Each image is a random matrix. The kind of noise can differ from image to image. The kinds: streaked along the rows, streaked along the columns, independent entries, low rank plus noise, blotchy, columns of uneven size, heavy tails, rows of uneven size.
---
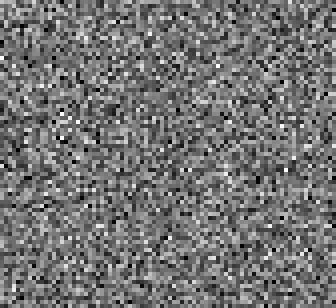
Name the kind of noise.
independent entries
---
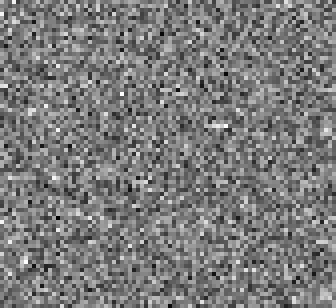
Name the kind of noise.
independent entries
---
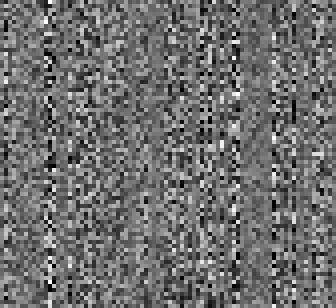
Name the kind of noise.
columns of uneven size
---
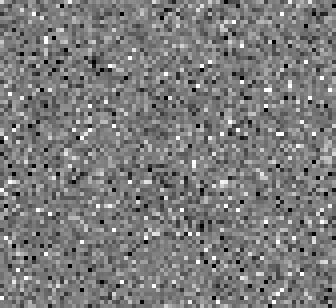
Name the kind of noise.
heavy tails
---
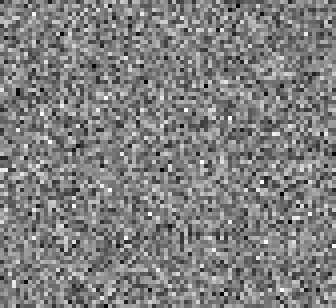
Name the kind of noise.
independent entries
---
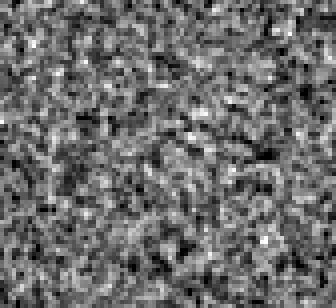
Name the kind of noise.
blotchy
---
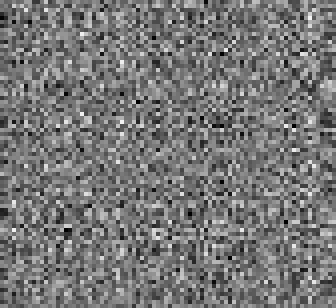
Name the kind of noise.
low rank plus noise
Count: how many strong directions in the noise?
three or four
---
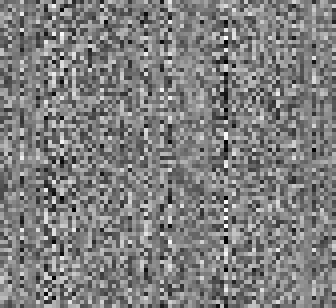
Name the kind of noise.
columns of uneven size
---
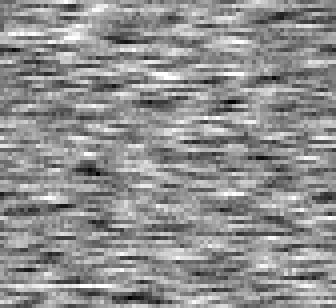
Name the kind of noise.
streaked along the rows
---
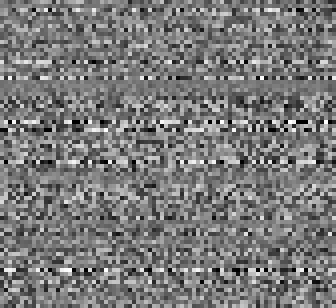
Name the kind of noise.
rows of uneven size
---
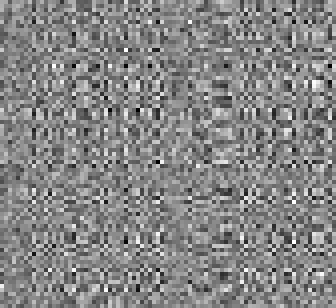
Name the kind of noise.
low rank plus noise
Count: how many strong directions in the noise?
one
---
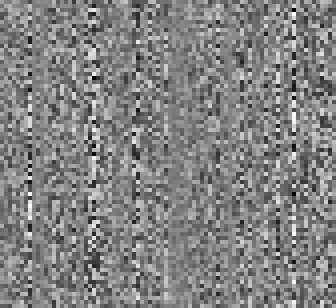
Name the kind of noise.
columns of uneven size
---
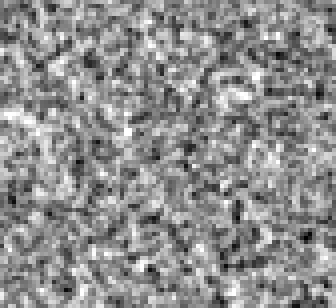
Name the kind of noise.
blotchy
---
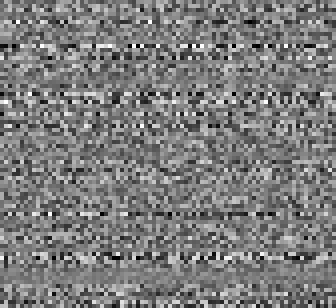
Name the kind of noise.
rows of uneven size
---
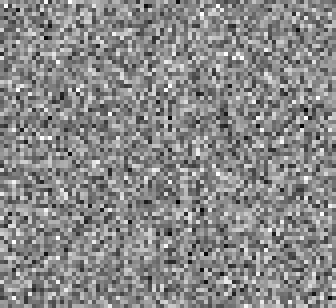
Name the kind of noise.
independent entries
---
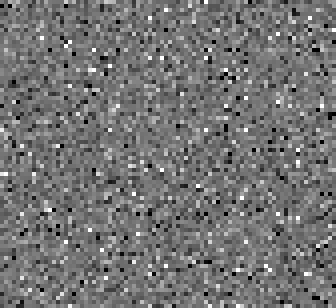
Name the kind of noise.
heavy tails
